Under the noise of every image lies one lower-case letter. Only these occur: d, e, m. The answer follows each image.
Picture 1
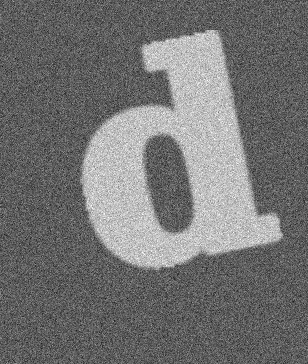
d
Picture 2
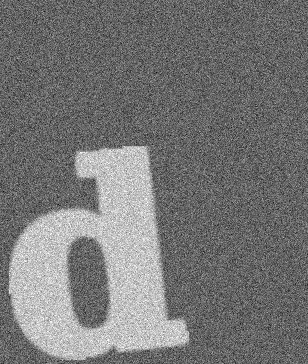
d
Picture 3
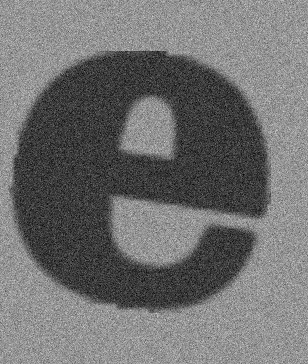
e
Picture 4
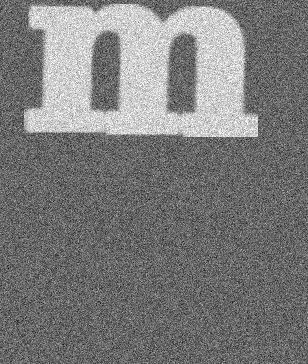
m
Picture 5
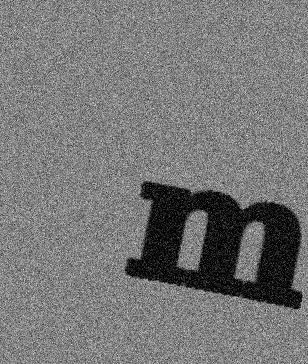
m
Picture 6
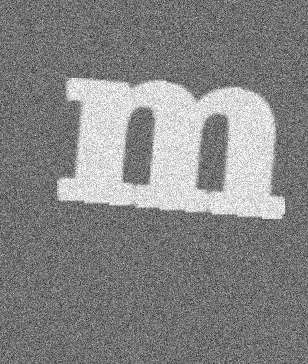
m
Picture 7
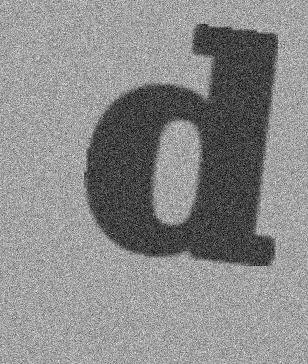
d
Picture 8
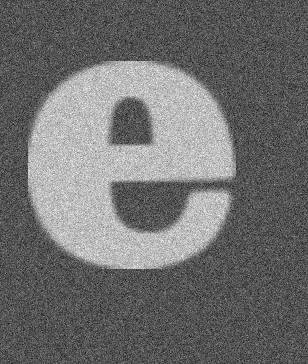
e
